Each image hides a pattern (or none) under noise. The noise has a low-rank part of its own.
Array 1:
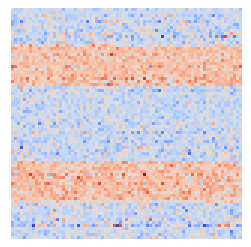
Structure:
horizontal stripes
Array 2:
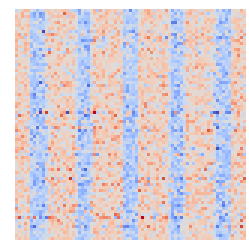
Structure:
vertical stripes
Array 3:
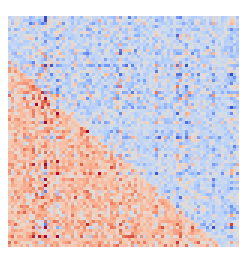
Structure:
a sharp edge
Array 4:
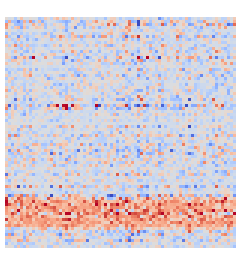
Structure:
one horizontal stripe
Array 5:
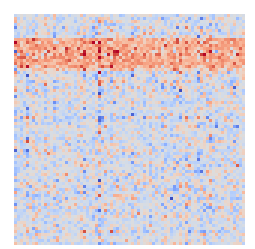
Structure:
one horizontal stripe
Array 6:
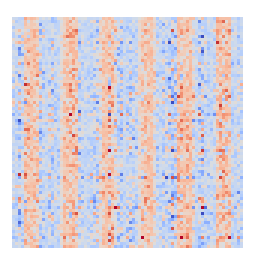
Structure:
vertical stripes
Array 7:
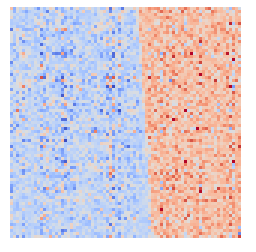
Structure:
a sharp edge
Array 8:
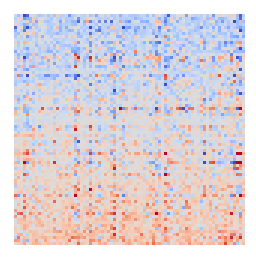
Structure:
a smooth slope
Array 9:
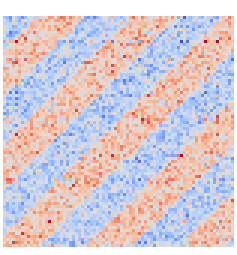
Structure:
diagonal stripes
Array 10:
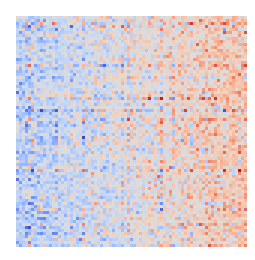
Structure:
a smooth slope
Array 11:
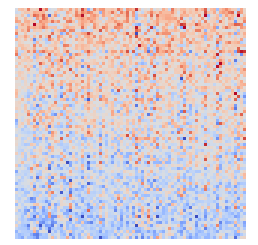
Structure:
a smooth slope
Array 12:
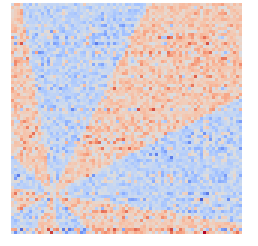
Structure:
spokes from one point
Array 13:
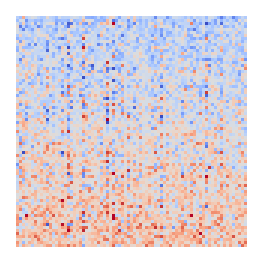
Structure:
a smooth slope
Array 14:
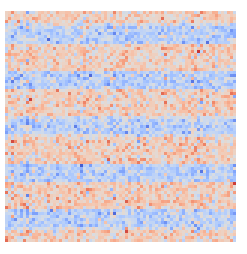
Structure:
horizontal stripes
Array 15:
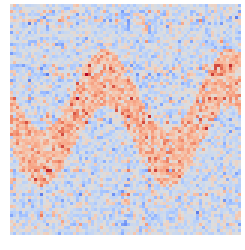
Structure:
a wavy band
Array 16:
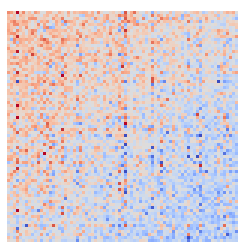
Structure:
a smooth slope
